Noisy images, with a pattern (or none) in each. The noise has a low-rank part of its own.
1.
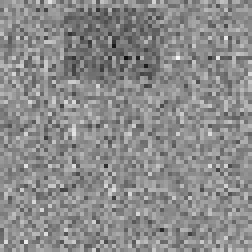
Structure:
one block
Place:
top middle
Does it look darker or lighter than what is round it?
darker
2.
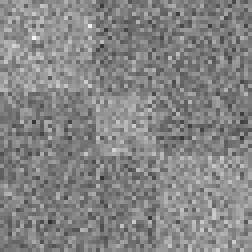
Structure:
blocks along the diagonal
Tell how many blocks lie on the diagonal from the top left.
3
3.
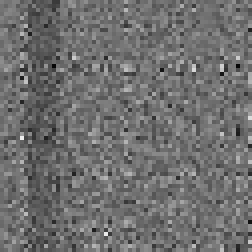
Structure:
one band of columns
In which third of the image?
left
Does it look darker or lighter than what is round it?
darker
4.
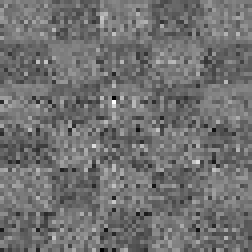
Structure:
a checkerboard
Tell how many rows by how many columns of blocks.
6 by 5
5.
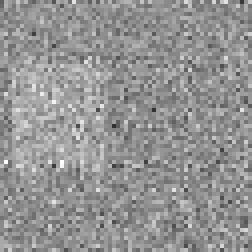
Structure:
one block
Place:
middle left
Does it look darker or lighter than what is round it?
lighter
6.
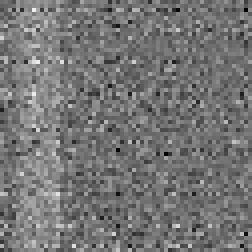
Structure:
one band of columns
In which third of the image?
left
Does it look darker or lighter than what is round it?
lighter
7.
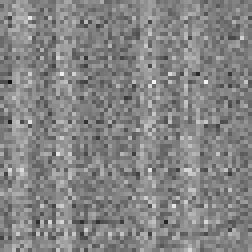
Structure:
bands of columns
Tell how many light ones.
4
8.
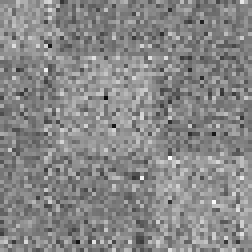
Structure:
blocks along the diagonal
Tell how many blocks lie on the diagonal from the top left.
3
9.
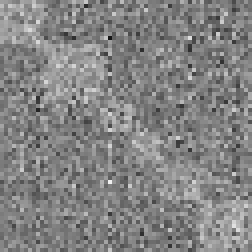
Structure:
blocks along the diagonal
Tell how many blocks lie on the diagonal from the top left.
6
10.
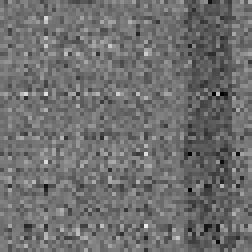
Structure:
one band of columns
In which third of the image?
right
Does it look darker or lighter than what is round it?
darker
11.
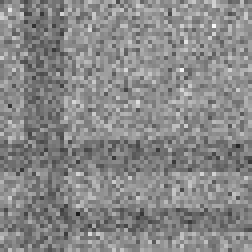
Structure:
bands of rows crossing bands of columns
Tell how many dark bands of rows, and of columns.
2 and 1
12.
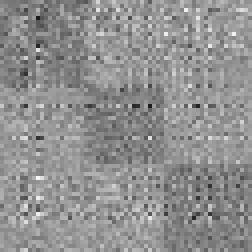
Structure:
blocks along the diagonal
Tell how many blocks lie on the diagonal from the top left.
3
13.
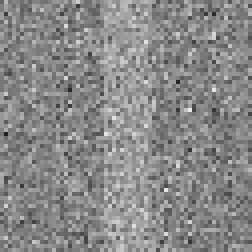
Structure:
one band of columns
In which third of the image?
middle
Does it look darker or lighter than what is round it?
lighter
